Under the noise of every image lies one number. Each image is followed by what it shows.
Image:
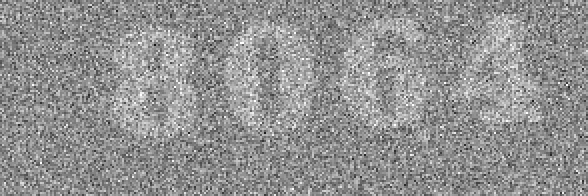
8064
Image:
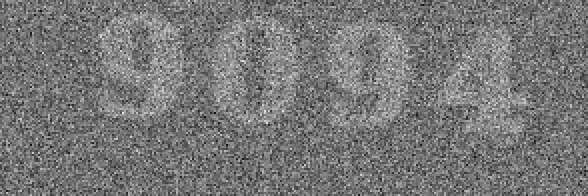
9094
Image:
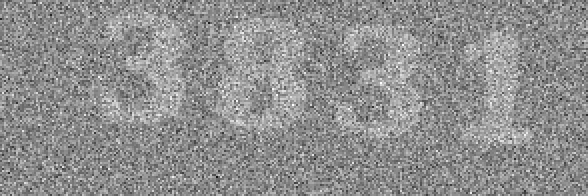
3831
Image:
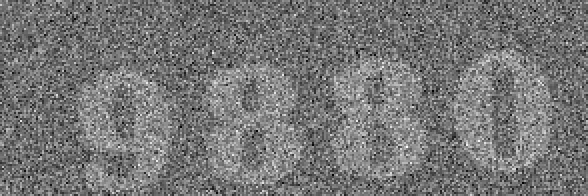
9880
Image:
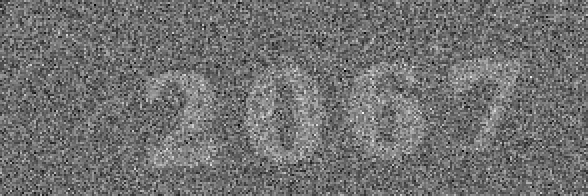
2067
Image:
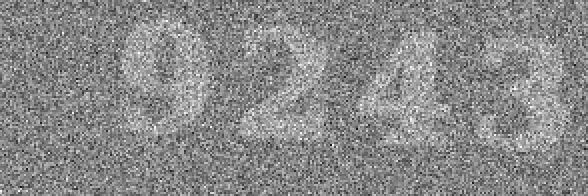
9243
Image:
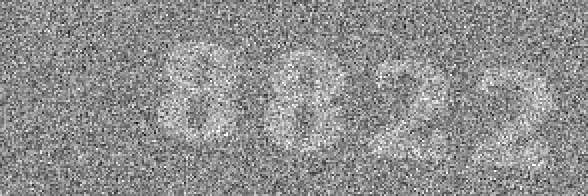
8822
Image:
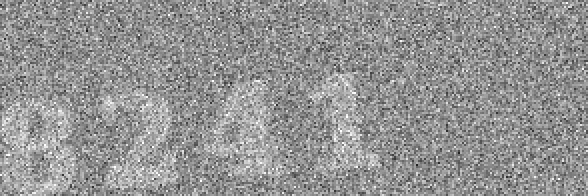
8241
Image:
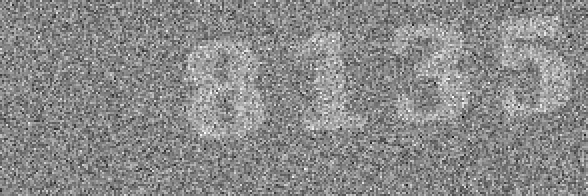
8135
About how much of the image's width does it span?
two thirds
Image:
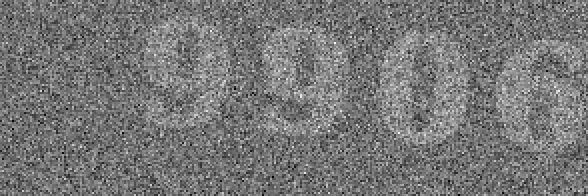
9906
